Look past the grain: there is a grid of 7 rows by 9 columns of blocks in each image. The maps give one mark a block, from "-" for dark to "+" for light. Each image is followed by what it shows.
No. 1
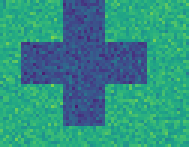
+ + + - - + + + +
+ + + - - + + + +
+ - - - - - - + +
+ - - - - - - + +
+ + + - - + + + +
+ + + - - + + + +
+ + + + + + + + +
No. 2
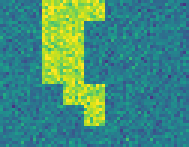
- - + + + - - - -
- - + + - - - - -
- - + + - - - - -
- - + + - - - - -
- - - + + - - - -
- - - - + - - - -
- - - - - - - - -
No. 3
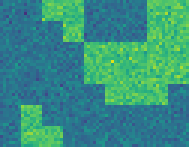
- - + + - - - + +
- - - + - - - + +
- - - - + + + + +
- - - - + + + + +
- - - - - + + + -
- + - - - - - - -
- + + - - - - - -
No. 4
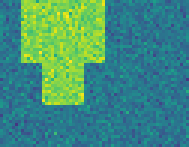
- + + + + - - - -
- + + + + - - - -
- + + + + - - - -
- - + + - - - - -
- - + + - - - - -
- - - - - - - - -
- - - - - - - - -
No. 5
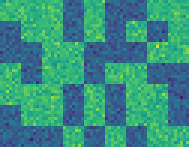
+ + + - + - - + +
- + + - + - + - +
- - + + - - - + +
+ - + + - + + - -
+ + + - + - + + -
- + + - + - + + -
- - - + - + - + +
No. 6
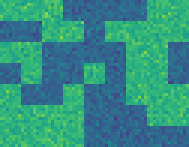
+ + + - - - - + +
- - + + - + + + +
+ + - - - - + + -
- + - - + - + + -
+ - - + - - + + +
+ + + + - - - + +
+ + + + - - - - -
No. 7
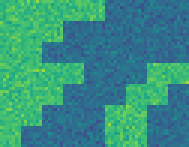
+ + + + + - - - -
+ + + - - - - - -
+ + - - - - - - -
+ + + + - - - + +
+ + + - - - + + -
+ + - - - + + - -
+ - - - - + + - -
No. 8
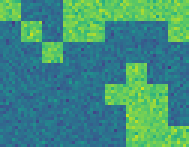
+ - - + + + + + +
- + - + + - - - +
- - + - - - - - -
- - - - - - + - -
- - - - - + + + -
- - - - - - + + -
- - - - - - + + +
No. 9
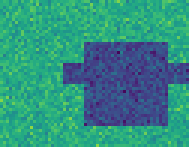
+ + + + + + + + +
+ + + + + + + + +
+ + + + - - - - +
+ + + - - - - - -
+ + + + - - - - +
+ + + + - - - - +
+ + + + + + + + +
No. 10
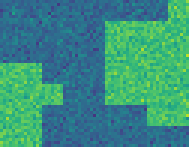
- - - - - - - - +
- - - - - + + + +
- - - - - + + + +
+ + - - - + + + +
+ + + - - + + + +
+ + - - - - - + +
+ + - - - - - - -
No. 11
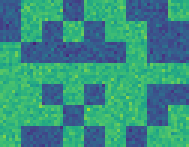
- + + - + + - - +
- + - + - + + - -
+ - - - - - + - -
+ + + + + + + + +
+ + - + - + + - -
+ + + - + + + - +
+ - - + - + - + +
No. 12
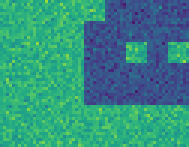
+ + + + + - - - -
+ + + + - - - - -
+ + + + - - + - +
+ + + + - - - - -
+ + + + - - - - -
+ + + + + + + + +
+ + + + + + + + +
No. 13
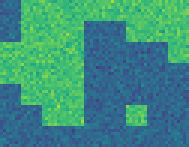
- + + + + + + + +
- + + + - - + + +
+ + + + - - - - +
+ + + + - - - - -
- + + + - - - - -
- - + + - - + - -
- - - - - - - - -
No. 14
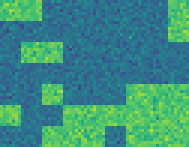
+ + - - - - - - +
- - - - - - - - +
- + + - - - - - -
- - - - - - - - -
- - + - - - + + +
+ - - + + + + + +
- - + + + - + + +
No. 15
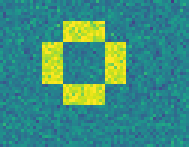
- - - - - - - - -
- - - + + - - - -
- - + - - + - - -
- - + - - + - - -
- - - + + - - - -
- - - - - - - - -
- - - - - - - - -
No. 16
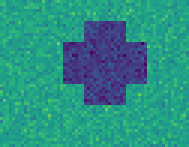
+ + + + + + + + +
+ + + + - - + + +
+ + + - - - - + +
+ + + - - - - + +
+ + + + - - + + +
+ + + + + + + + +
+ + + + + + + + +
